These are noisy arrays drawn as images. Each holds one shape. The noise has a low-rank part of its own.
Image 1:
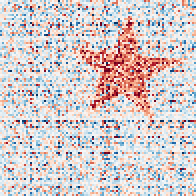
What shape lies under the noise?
star
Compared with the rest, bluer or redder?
redder
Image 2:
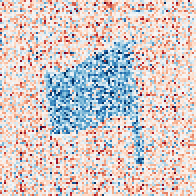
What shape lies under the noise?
flag
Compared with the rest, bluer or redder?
bluer
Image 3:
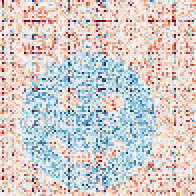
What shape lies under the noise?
smiling face
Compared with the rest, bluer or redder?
bluer
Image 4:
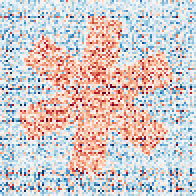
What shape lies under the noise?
asterisk
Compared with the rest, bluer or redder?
redder
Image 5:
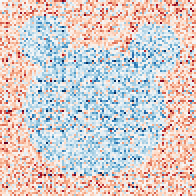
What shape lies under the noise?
bear's head
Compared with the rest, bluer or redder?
bluer
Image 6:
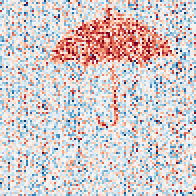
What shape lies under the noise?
umbrella
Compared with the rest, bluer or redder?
redder
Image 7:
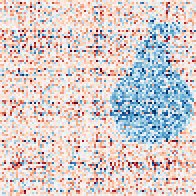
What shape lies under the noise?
pear
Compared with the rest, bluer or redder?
bluer
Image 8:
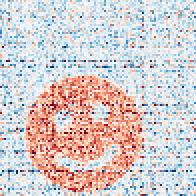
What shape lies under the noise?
smiling face
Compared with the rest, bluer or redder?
redder
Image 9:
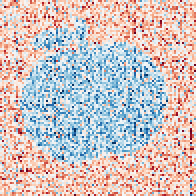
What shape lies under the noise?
apple
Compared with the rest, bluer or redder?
bluer
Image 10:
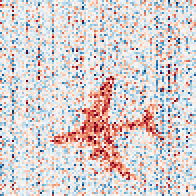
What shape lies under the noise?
airplane
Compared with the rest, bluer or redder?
redder
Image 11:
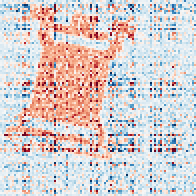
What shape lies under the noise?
chess rook
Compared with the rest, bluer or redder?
redder
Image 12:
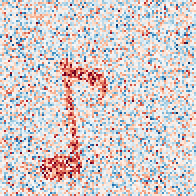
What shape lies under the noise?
musical note
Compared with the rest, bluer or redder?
redder
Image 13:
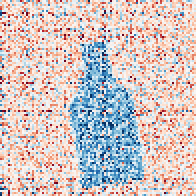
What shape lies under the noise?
bottle
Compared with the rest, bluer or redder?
bluer
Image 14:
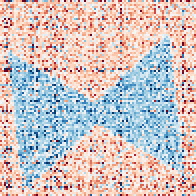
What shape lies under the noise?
bow tie
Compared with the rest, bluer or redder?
bluer
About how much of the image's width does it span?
nearly all
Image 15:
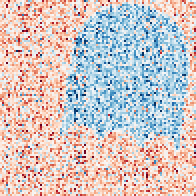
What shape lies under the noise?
ghost
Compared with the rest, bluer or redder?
bluer
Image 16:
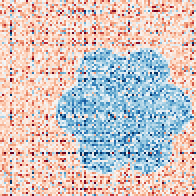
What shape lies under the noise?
flower
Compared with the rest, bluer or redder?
bluer
